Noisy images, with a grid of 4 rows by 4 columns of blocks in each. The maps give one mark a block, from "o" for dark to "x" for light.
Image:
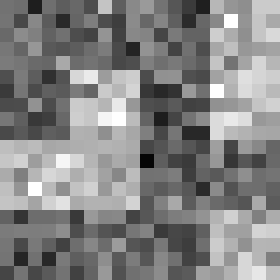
o o o x
o x o x
x x o o
o o o x
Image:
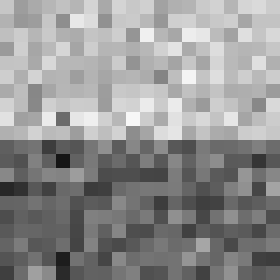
x x x x
x x x x
o o o o
o o o o
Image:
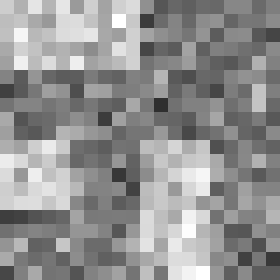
x x o o
o o o o
x o x o
o o x o
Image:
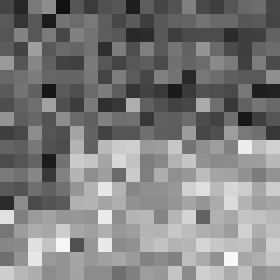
o o o o
o o o o
o x x x
x x x x
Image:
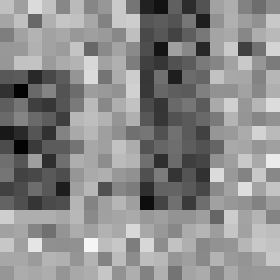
x x o x
o x o x
o x o x
x x x x
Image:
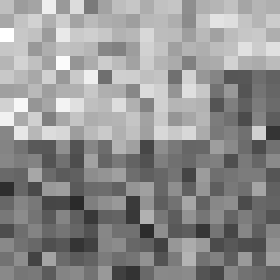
x x x x
x x x o
o o o o
o o o o
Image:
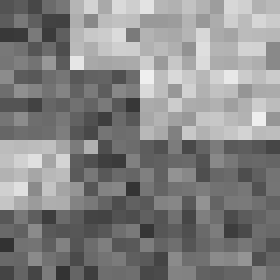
o x x x
o o x x
x o o o
o o o o
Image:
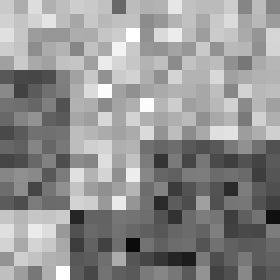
x x x x
o x x x
o x o o
x o o o
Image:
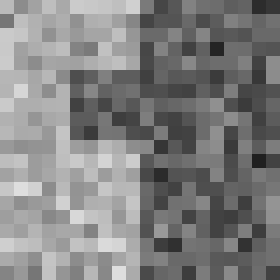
x x o o
x o o o
x x o o
x x o o
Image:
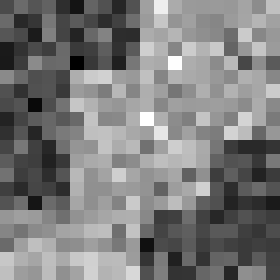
o o x x
o x x x
o x x o
x x o o
